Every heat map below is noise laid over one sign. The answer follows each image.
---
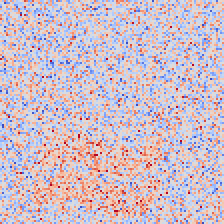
approximately sign
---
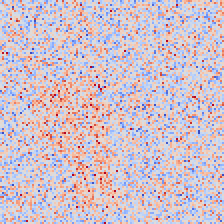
pilcrow
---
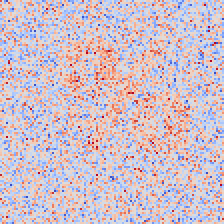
percent sign
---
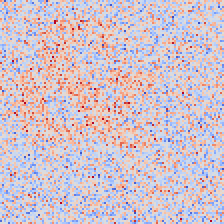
ampersand
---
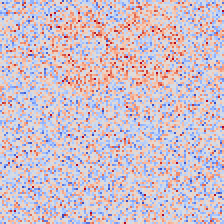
infinity sign
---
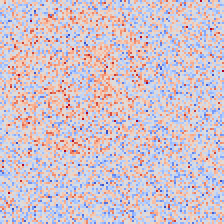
at sign
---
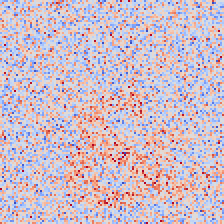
ampersand
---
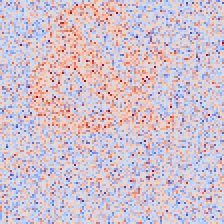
ampersand
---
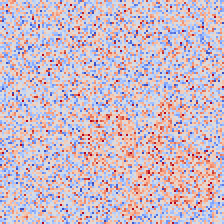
percent sign
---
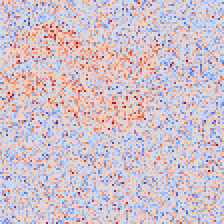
approximately sign
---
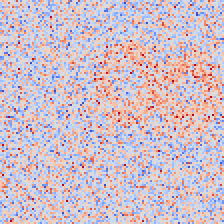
infinity sign
